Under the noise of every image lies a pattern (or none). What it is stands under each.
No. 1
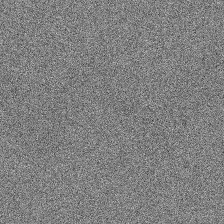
a wavy band
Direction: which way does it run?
left to right
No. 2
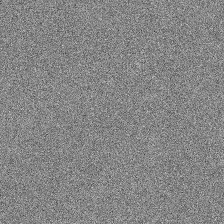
spokes from one point
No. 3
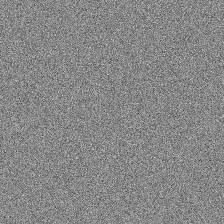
only noise
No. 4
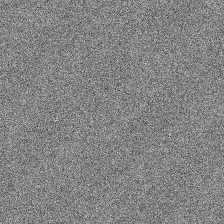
diagonal stripes
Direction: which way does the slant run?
bottom left to top right
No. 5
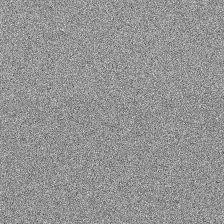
a sharp edge
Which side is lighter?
top
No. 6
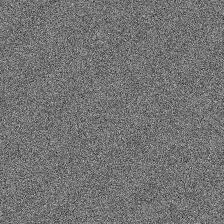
diagonal stripes
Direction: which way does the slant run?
bottom left to top right
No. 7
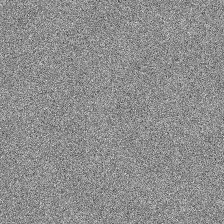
rings round one point
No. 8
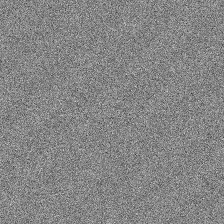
diagonal stripes
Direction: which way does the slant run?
bottom left to top right
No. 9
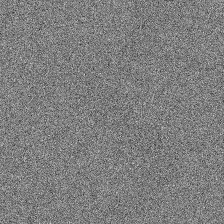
a wavy band
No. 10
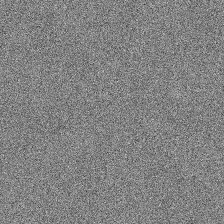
spokes from one point
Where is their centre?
centre
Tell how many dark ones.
7
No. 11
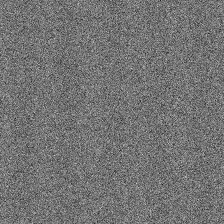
vertical stripes
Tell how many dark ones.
5
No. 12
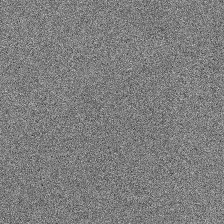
spokes from one point
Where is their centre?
top right
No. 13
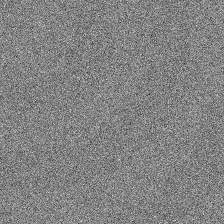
rings round one point
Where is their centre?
top left
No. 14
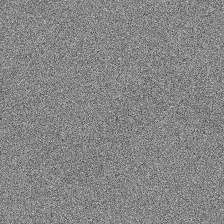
a wavy band
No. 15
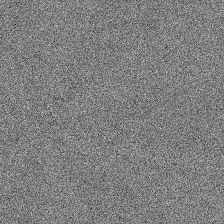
spokes from one point
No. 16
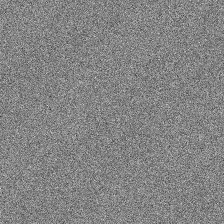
diagonal stripes
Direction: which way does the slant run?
bottom left to top right
